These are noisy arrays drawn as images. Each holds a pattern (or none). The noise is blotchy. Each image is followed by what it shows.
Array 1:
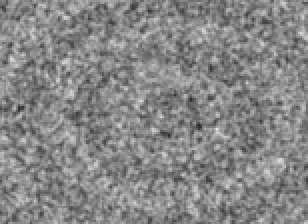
rings round one point
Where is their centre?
centre
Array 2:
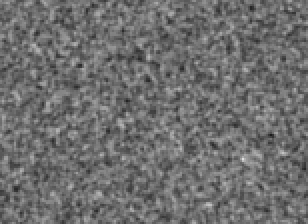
only noise
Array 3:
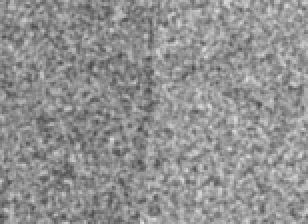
a sharp edge
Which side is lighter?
right
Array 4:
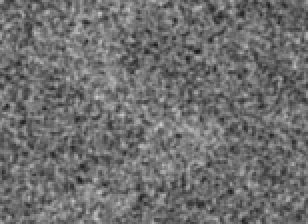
a wavy band
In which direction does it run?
top to bottom
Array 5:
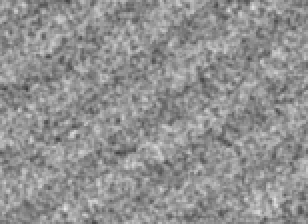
diagonal stripes
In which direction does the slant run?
bottom left to top right
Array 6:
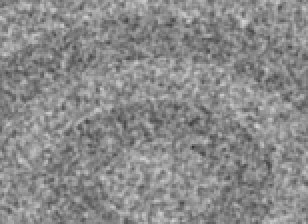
rings round one point
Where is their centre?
bottom middle
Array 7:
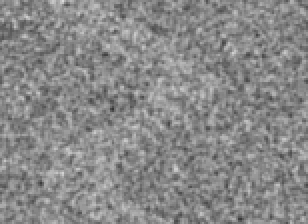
a wavy band
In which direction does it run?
top to bottom
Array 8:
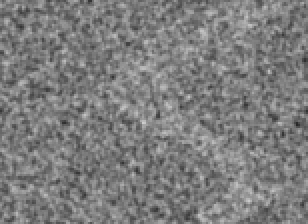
a wavy band
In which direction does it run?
top to bottom
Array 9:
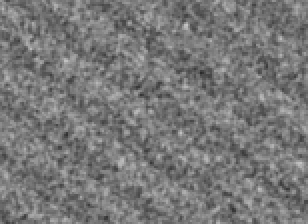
diagonal stripes
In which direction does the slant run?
top left to bottom right
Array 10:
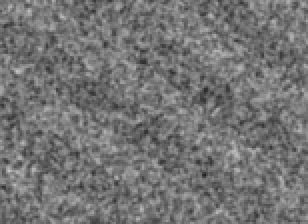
diagonal stripes
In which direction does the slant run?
top left to bottom right
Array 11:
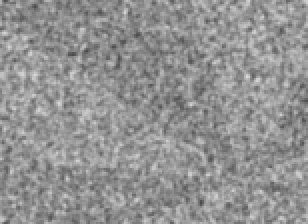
spokes from one point
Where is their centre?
bottom right
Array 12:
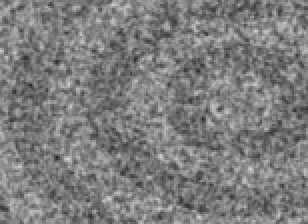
rings round one point
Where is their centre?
middle right
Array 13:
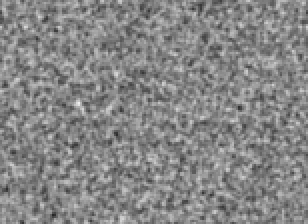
only noise
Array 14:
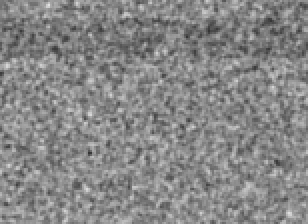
one horizontal stripe
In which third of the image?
top
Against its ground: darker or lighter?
darker
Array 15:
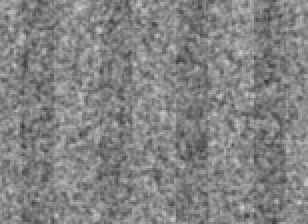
vertical stripes
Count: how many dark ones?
4
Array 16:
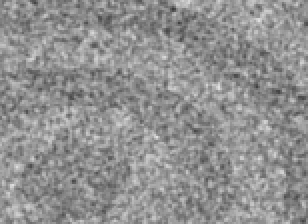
rings round one point
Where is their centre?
bottom left
